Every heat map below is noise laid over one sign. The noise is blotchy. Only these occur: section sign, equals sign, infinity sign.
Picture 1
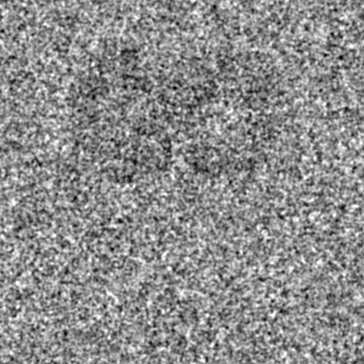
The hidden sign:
infinity sign
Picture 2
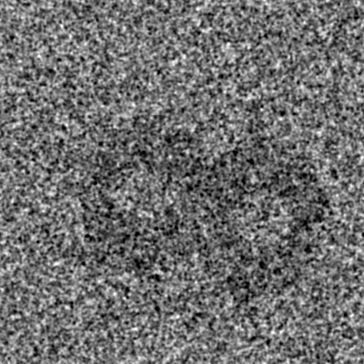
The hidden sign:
infinity sign
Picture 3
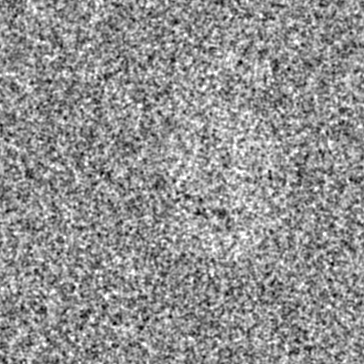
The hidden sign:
section sign
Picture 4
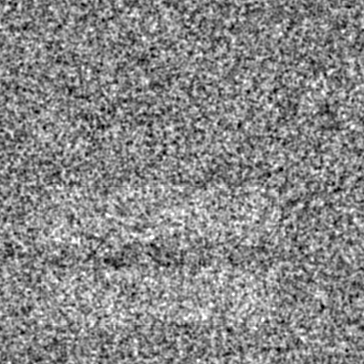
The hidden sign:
equals sign
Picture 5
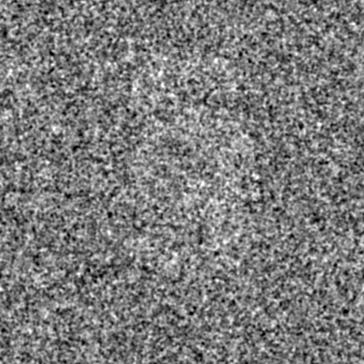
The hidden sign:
section sign
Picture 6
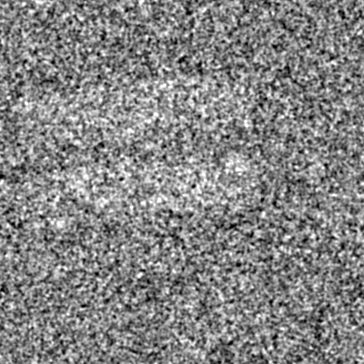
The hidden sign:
equals sign
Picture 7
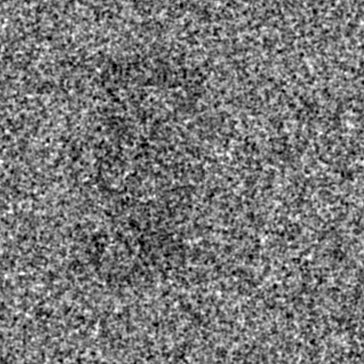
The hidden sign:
section sign
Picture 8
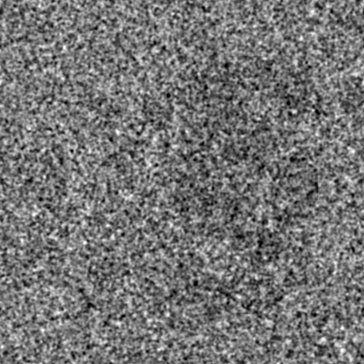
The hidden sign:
section sign
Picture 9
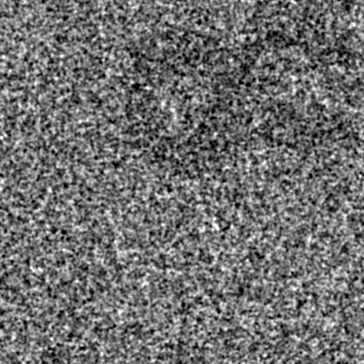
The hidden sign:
infinity sign
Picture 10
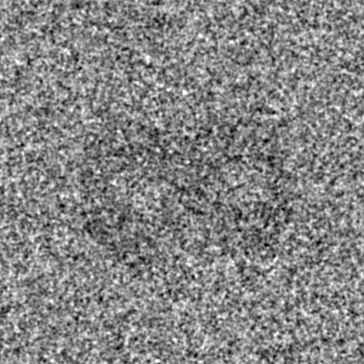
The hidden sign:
infinity sign
